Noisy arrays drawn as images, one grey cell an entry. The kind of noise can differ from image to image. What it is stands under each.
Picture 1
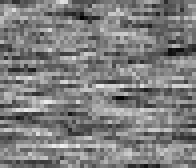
streaked along the rows
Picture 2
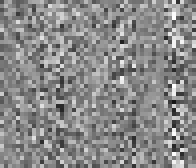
columns of uneven size
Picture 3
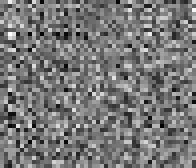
low rank plus noise
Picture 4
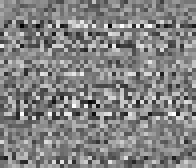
rows of uneven size
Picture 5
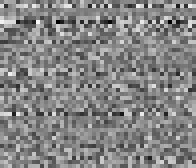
rows of uneven size
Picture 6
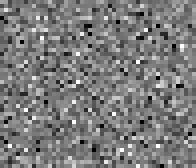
heavy tails
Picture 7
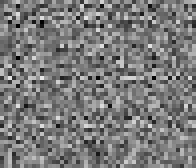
low rank plus noise
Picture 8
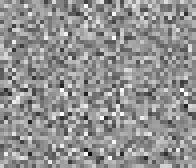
low rank plus noise
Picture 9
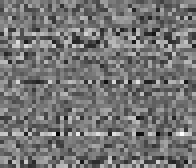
rows of uneven size
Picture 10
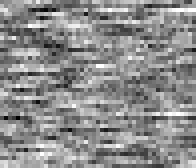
streaked along the rows
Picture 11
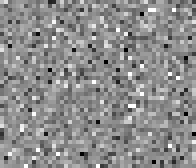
heavy tails
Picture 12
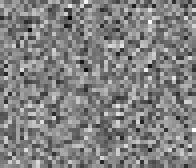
low rank plus noise
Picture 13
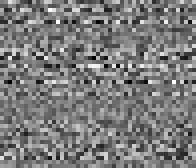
rows of uneven size
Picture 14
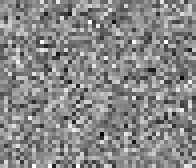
independent entries
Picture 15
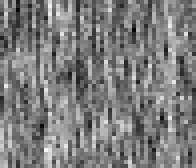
streaked along the columns
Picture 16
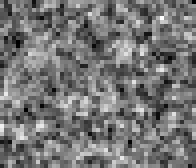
blotchy
